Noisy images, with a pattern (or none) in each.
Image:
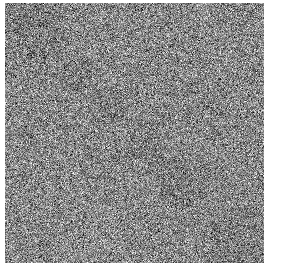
blocks along the diagonal
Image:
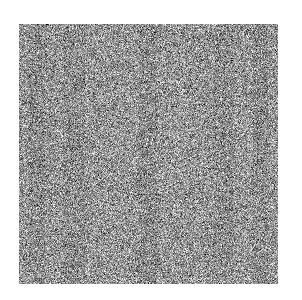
bands of columns
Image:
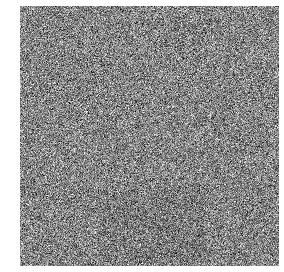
one block
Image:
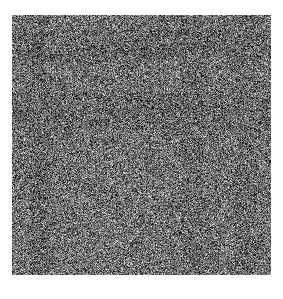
bands of rows crossing bands of columns
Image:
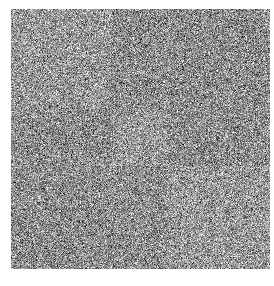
blocks along the diagonal
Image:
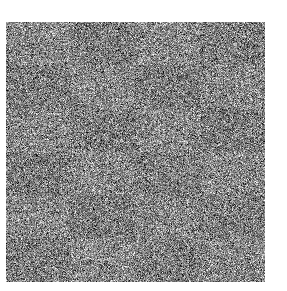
a checkerboard
